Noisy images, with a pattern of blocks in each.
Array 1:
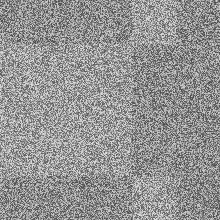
top and bottom mirror each other
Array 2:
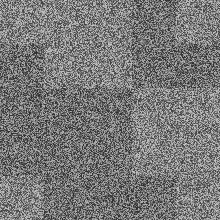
mirrored about the diagonal from the bottom left
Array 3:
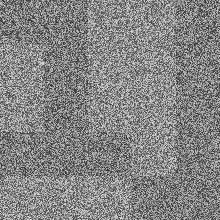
no symmetry
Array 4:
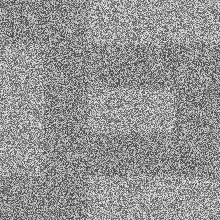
top and bottom mirror each other
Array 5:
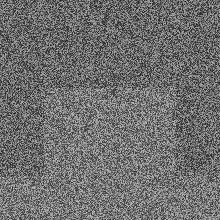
left and right mirror each other
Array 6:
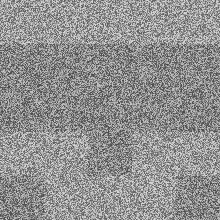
left and right mirror each other
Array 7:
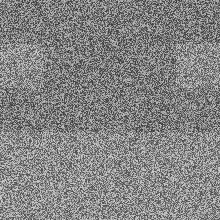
left and right mirror each other
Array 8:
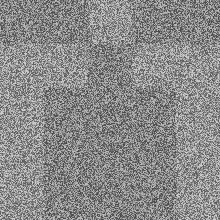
left and right mirror each other
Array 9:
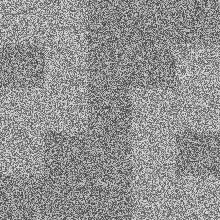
the same after a half turn
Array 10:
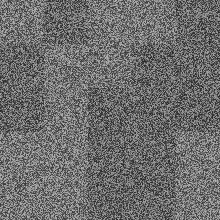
no symmetry
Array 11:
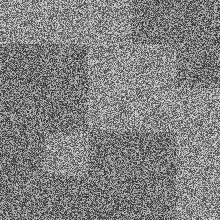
mirrored about the diagonal from the bottom left
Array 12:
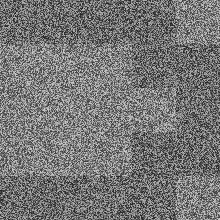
top and bottom mirror each other
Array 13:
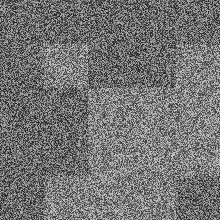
mirrored about the diagonal from the top left
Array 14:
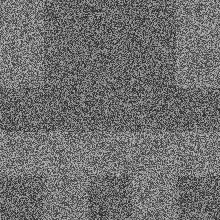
left and right mirror each other
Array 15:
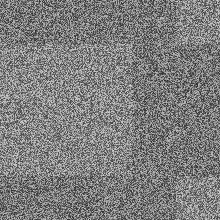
top and bottom mirror each other
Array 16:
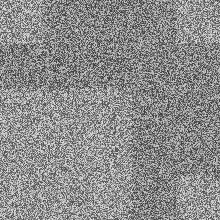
mirrored about the diagonal from the bottom left
